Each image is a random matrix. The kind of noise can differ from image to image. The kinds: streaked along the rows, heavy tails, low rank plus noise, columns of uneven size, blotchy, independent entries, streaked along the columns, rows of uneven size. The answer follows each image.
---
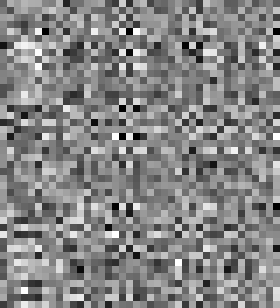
low rank plus noise
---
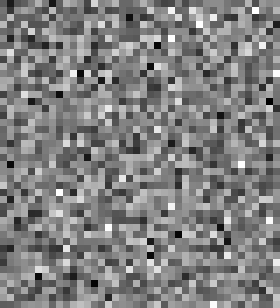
independent entries
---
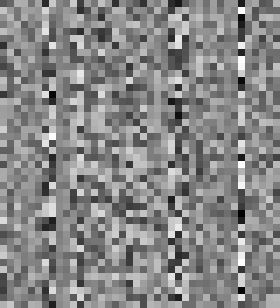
columns of uneven size
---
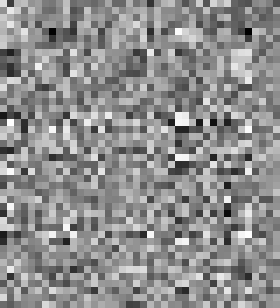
low rank plus noise
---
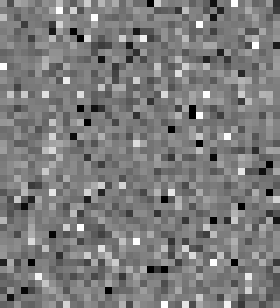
heavy tails
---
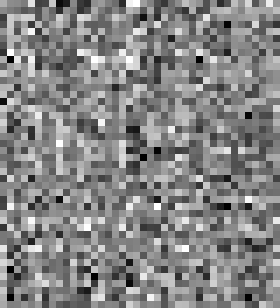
low rank plus noise
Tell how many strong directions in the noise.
five to eight
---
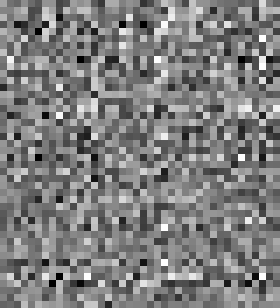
low rank plus noise
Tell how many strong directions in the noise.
three or four
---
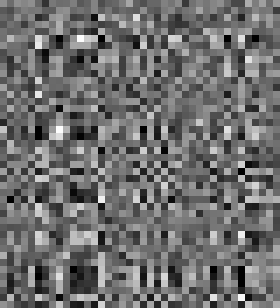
low rank plus noise
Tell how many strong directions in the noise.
one
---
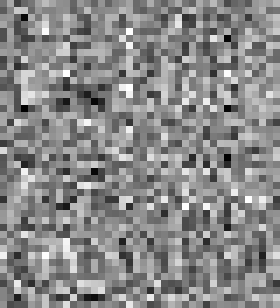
low rank plus noise
